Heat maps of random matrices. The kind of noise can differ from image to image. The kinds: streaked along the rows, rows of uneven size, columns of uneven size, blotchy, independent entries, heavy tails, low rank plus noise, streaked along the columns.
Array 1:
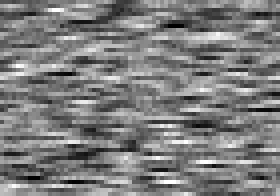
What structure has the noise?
streaked along the rows
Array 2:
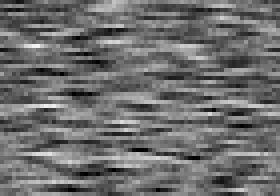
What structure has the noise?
streaked along the rows
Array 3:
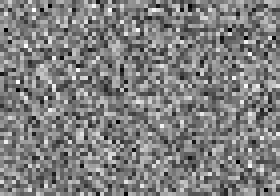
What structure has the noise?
independent entries
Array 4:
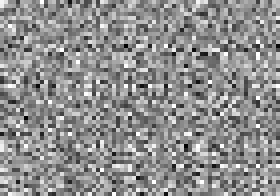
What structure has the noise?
low rank plus noise
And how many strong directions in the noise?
three or four
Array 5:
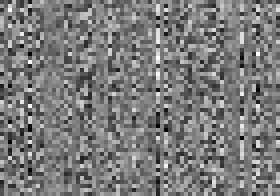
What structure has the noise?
columns of uneven size
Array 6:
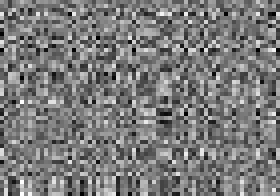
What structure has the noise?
low rank plus noise
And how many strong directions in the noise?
two
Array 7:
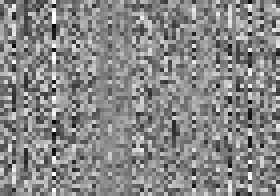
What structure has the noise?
columns of uneven size
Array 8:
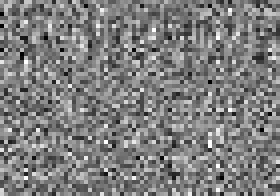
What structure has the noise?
low rank plus noise
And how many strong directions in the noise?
five to eight
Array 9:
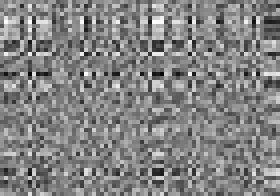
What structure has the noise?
low rank plus noise
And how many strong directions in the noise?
one
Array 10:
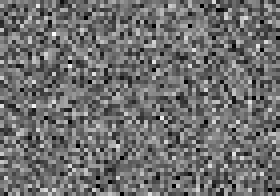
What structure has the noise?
independent entries
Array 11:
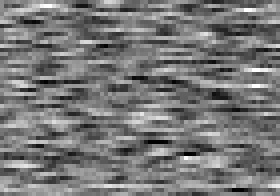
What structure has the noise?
streaked along the rows
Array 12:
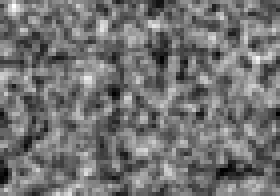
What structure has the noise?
blotchy
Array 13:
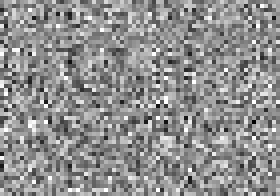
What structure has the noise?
low rank plus noise
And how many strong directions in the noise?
five to eight
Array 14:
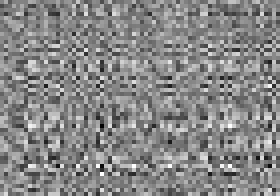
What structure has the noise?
low rank plus noise
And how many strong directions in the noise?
two
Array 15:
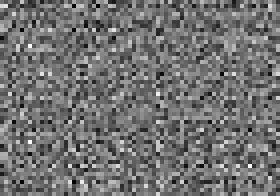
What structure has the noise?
low rank plus noise
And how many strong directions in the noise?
three or four
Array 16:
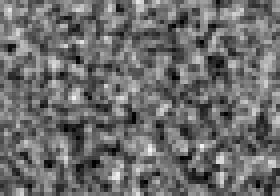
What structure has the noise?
blotchy
